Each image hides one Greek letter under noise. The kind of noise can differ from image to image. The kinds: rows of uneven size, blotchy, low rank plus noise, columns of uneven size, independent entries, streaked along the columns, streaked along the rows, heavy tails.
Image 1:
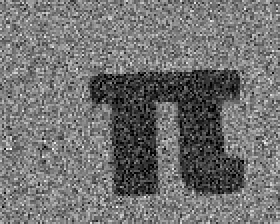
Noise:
low rank plus noise
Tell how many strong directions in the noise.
three or four
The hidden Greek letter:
pi
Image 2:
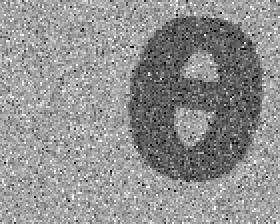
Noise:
heavy tails
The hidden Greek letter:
theta
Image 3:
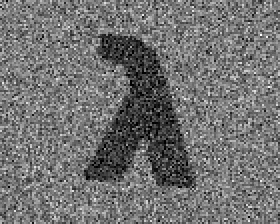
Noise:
independent entries
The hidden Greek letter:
lambda
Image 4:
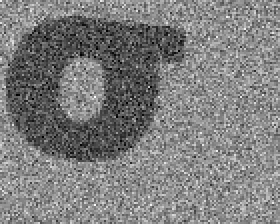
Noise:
independent entries
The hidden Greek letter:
sigma
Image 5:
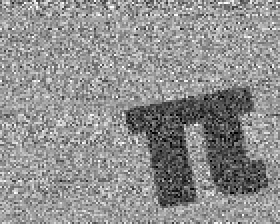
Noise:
rows of uneven size
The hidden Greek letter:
pi
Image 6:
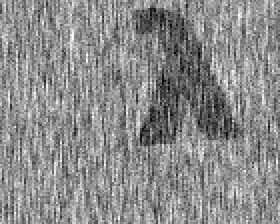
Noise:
streaked along the columns
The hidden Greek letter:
lambda
